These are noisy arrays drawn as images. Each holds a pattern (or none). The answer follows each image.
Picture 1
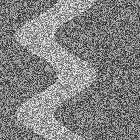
a wavy band
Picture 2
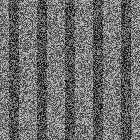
vertical stripes
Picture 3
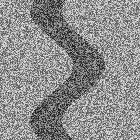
a wavy band
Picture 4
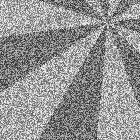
spokes from one point
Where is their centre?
top right
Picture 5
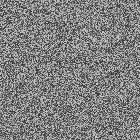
only noise
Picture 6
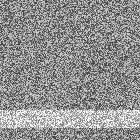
one horizontal stripe
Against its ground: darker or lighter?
lighter
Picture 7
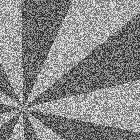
spokes from one point
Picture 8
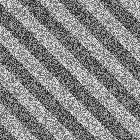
diagonal stripes
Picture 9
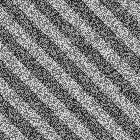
diagonal stripes
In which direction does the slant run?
top left to bottom right
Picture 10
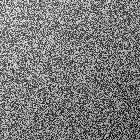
a smooth slope
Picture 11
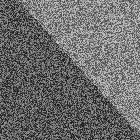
a sharp edge
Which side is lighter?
top right
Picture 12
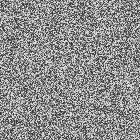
only noise
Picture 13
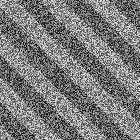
diagonal stripes
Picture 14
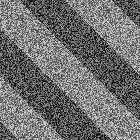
diagonal stripes
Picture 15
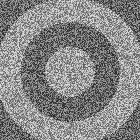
rings round one point
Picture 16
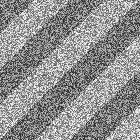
diagonal stripes
